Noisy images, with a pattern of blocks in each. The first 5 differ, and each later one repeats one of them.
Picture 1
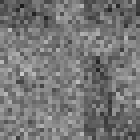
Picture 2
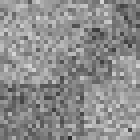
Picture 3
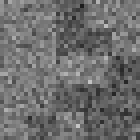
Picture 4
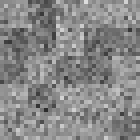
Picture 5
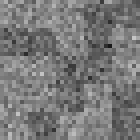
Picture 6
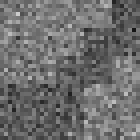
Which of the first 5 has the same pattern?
2
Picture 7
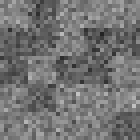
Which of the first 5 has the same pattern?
4
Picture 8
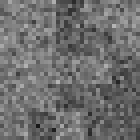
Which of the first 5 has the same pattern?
3
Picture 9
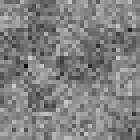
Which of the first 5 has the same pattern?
4
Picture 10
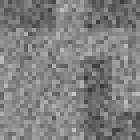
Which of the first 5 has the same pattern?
1
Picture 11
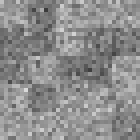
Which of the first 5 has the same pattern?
4
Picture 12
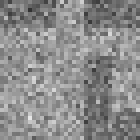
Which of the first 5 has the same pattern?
1
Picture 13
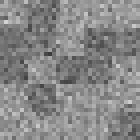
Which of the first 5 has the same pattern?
4
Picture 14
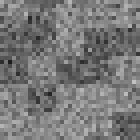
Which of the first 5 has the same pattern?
4
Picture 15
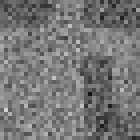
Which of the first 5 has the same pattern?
1
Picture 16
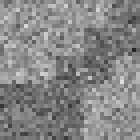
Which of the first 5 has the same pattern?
2
